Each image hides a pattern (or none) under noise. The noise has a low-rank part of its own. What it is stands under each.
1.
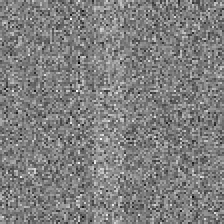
one band of columns
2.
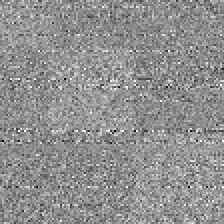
blocks along the diagonal
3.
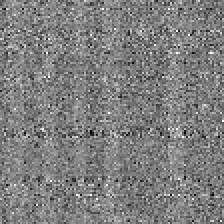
bands of columns
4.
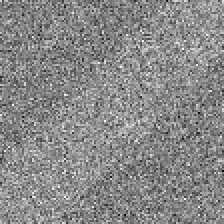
a diagonal band
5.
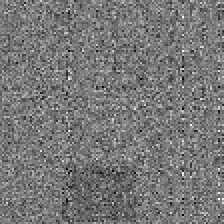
one block
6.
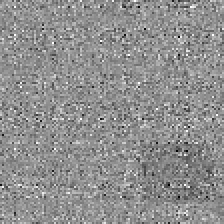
one block
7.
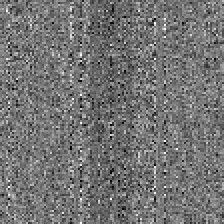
one band of columns
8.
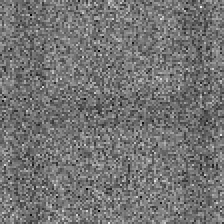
bands of rows crossing bands of columns
